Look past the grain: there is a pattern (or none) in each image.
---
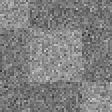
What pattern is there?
blocks along the diagonal
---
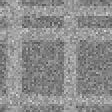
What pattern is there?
bands of rows crossing bands of columns
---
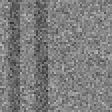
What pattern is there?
bands of columns
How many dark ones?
2
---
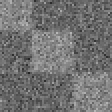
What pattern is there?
blocks along the diagonal
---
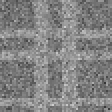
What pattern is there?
bands of rows crossing bands of columns
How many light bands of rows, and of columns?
3 and 2
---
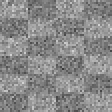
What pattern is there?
a checkerboard
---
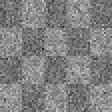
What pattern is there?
a checkerboard
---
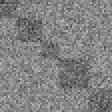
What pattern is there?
blocks along the diagonal
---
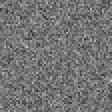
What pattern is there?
only noise
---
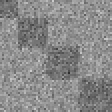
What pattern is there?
blocks along the diagonal
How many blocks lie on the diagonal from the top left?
4
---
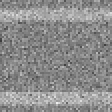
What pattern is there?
bands of rows
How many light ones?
2
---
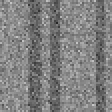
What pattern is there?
bands of columns
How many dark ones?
3
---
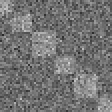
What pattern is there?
blocks along the diagonal
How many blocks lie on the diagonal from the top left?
6
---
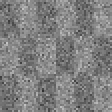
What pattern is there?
a checkerboard
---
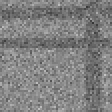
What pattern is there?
bands of rows crossing bands of columns
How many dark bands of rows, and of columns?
2 and 1
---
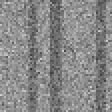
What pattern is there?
bands of columns
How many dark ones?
3
